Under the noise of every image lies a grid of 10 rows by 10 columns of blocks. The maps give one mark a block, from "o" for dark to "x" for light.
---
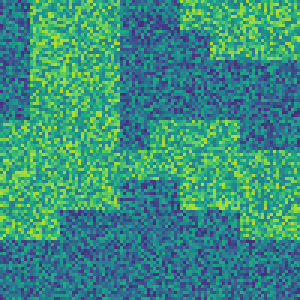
o x x x o o x x x x
o x x x o o o x x x
o x x x o o o o o o
o x x x o o o o o o
x x x x o x x x o o
x x x x x x x x x x
x x x x o o x x x x
x x o o o o o o x x
o o o o o o o o o o
o o o o o o o o o o
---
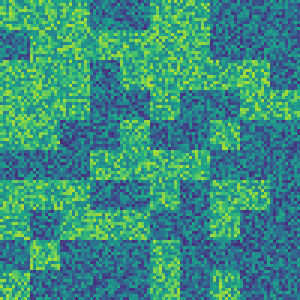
x x x o o x x o o o
o x x x x x x o o o
x x x o x x x x x o
x x x o o x o o x x
x x o o x o o x o o
o o o x x x x o o o
x x x o o x o x x o
x o x x x o o x o o
o x o o o x o o o o
x o o o o x o x o o
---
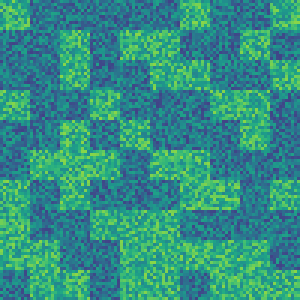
x o o o o o x o o x
o o x o x x o o x o
o o x o o x x o o x
x o o x o o o x x o
o o x o x o o o x o
o x x x o x x o o o
x o x o o o x x o x
x o o x x x o o o o
x x o o x x x x x o
o x x o x x o x x x
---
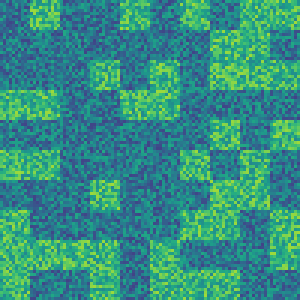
o x o o x o x o x x
o o o o o o o x x o
o o o x o x o x x x
x x o o x x o o o o
o o o o o o o x o x
x x o o o o x o x o
o o o x o o o x x o
x o o o o o x x o x
x x x x o x o o o x
x o o x o x x x o o
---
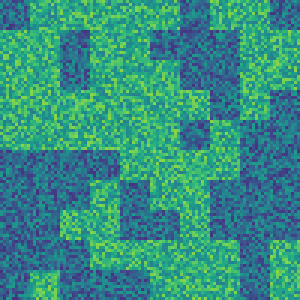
o x x x x x o x x o
x x o x x o o o x x
x x o x x x o o x x
x x x x x x x o x o
x x x x x x o x o o
o o o o x x x x o o
o o o x o x x o o o
o o x x o o x o o o
o o o x x x x x o x
o x o o o x x x o x
